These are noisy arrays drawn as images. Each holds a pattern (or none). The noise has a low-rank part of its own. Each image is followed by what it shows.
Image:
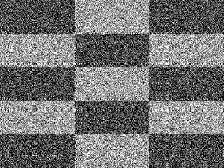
a checkerboard
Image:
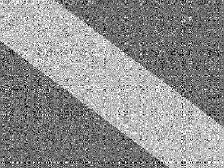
a diagonal band
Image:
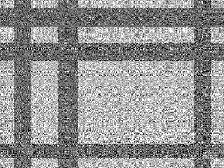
bands of rows crossing bands of columns
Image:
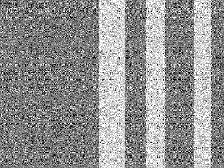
bands of columns
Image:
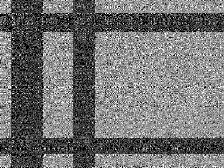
bands of rows crossing bands of columns
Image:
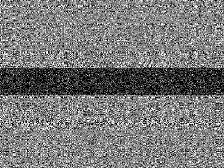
one band of rows
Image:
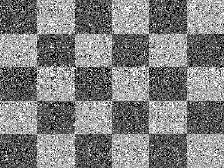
a checkerboard
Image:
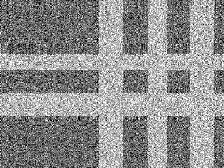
bands of rows crossing bands of columns
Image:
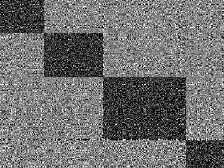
blocks along the diagonal
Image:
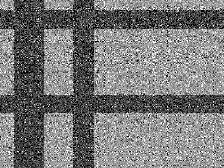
bands of rows crossing bands of columns
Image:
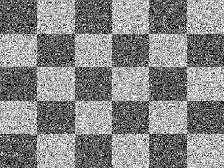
a checkerboard
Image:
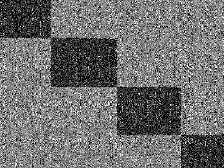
blocks along the diagonal
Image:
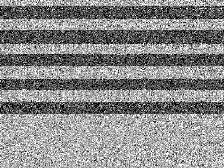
bands of rows
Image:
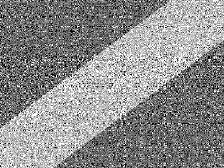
a diagonal band
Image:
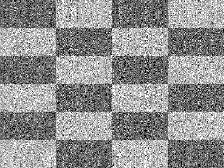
a checkerboard
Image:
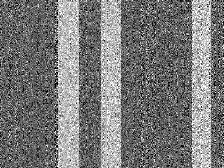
bands of columns
